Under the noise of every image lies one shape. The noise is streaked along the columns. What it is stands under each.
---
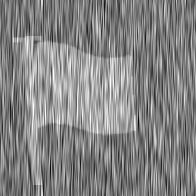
flag
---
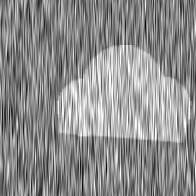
cloud
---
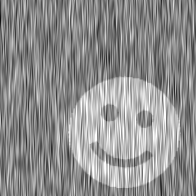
smiling face
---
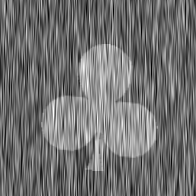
club
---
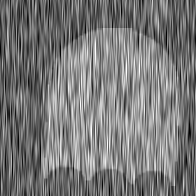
ghost
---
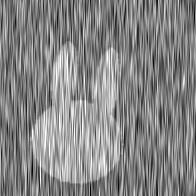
rabbit's head
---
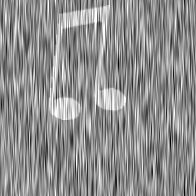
pair of musical notes
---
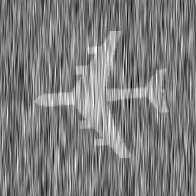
airplane
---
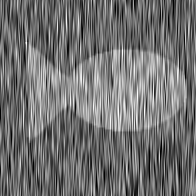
fish
